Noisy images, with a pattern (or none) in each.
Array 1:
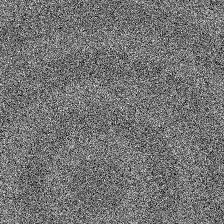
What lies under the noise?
rings round one point
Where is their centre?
bottom middle
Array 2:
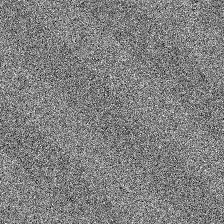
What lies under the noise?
diagonal stripes
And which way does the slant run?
top left to bottom right
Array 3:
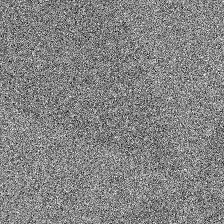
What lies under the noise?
spokes from one point
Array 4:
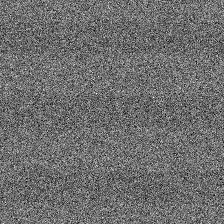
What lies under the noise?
horizontal stripes
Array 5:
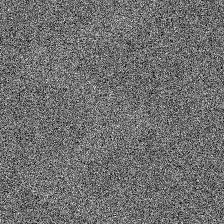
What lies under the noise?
a wavy band
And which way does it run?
top to bottom
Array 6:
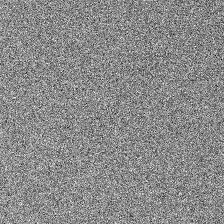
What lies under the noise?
a smooth slope
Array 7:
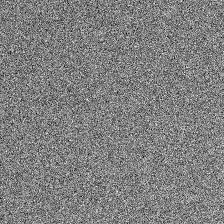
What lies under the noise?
a smooth slope
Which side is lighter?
bottom right
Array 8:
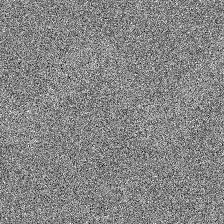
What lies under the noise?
a wavy band
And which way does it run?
left to right
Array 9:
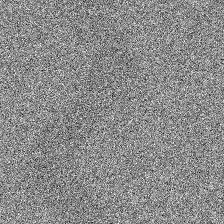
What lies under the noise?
a wavy band
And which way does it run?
top to bottom
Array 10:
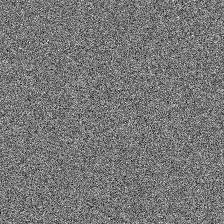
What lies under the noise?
only noise
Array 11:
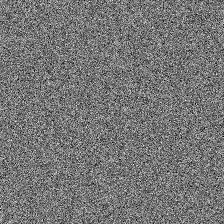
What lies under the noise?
only noise
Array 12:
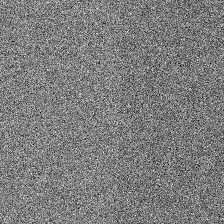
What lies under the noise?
a sharp edge
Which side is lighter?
left
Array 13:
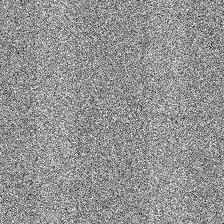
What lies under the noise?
vertical stripes
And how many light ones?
2
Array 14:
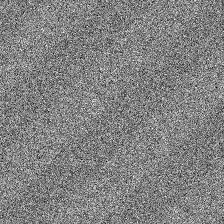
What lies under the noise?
diagonal stripes
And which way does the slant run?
bottom left to top right
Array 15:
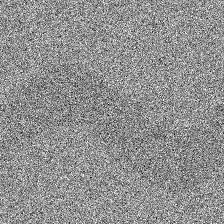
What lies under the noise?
a wavy band
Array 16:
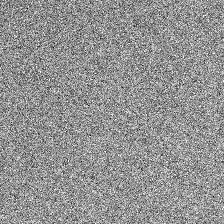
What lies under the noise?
a smooth slope
